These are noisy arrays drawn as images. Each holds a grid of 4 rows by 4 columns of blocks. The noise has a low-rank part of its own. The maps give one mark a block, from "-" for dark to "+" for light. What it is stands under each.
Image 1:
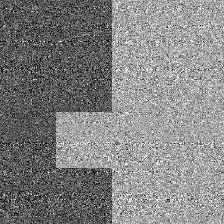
- - + +
- - + +
- + + +
- - + +
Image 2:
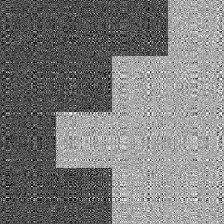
- - - +
- - + +
- + + +
- - + +
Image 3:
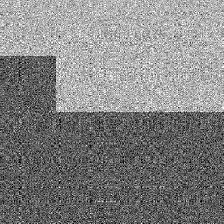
+ + + +
- + + +
- - - -
- - - -
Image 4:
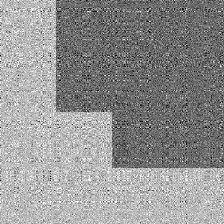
+ - - -
+ - - -
+ + - -
+ + + +
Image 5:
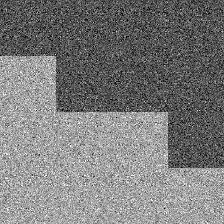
- - - -
+ - - -
+ + + -
+ + + +
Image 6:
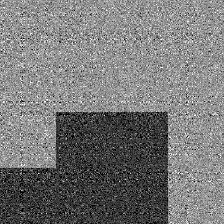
+ + + +
+ + + +
+ - - +
- - - +
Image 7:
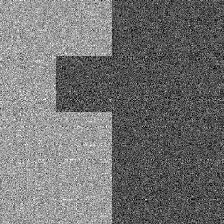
+ + - -
+ - - -
+ + - -
+ + - -
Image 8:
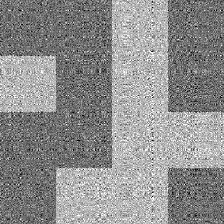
- - + -
+ - + -
- - + +
- + + -
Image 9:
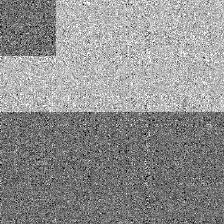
- + + +
+ + + +
- - - -
- - - -
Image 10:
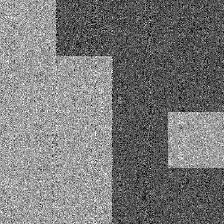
+ - - -
+ + - -
+ + - +
+ + - -
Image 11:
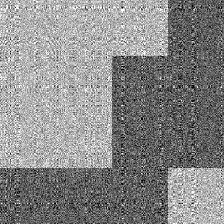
+ + + -
+ + - -
+ + - -
- - - +
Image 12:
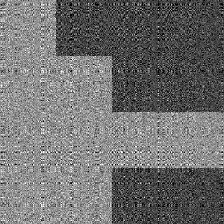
+ - - -
+ + - -
+ + + +
+ + - -
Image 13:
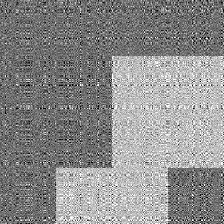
- - - -
- - + +
- - + +
- + + -
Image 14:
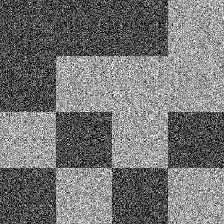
- - - +
- + + +
+ - + -
- + - +
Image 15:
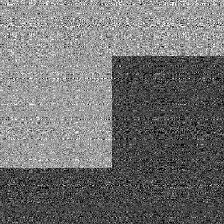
+ + + +
+ + - -
+ + - -
- - - -
